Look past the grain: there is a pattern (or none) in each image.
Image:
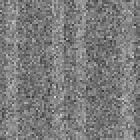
bands of columns
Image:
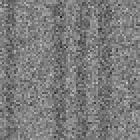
bands of columns
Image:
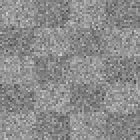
a checkerboard
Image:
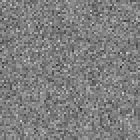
only noise
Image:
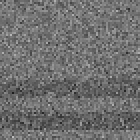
bands of rows
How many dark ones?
2
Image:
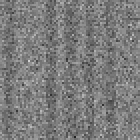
bands of columns
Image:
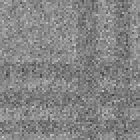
bands of rows crossing bands of columns
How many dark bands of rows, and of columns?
3 and 2
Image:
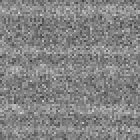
bands of rows
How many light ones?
5
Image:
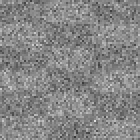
a checkerboard
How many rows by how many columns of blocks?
6 by 3
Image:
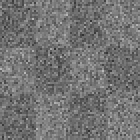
a checkerboard
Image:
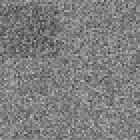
one block
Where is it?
top left
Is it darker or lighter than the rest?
darker
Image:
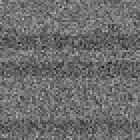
bands of rows
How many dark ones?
3
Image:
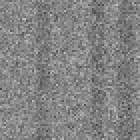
bands of columns
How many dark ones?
3
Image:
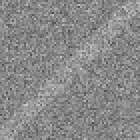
a diagonal band
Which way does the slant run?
bottom left to top right
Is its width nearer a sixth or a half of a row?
a sixth
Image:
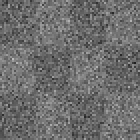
a checkerboard
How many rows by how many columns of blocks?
3 by 4
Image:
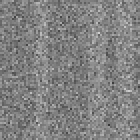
bands of columns
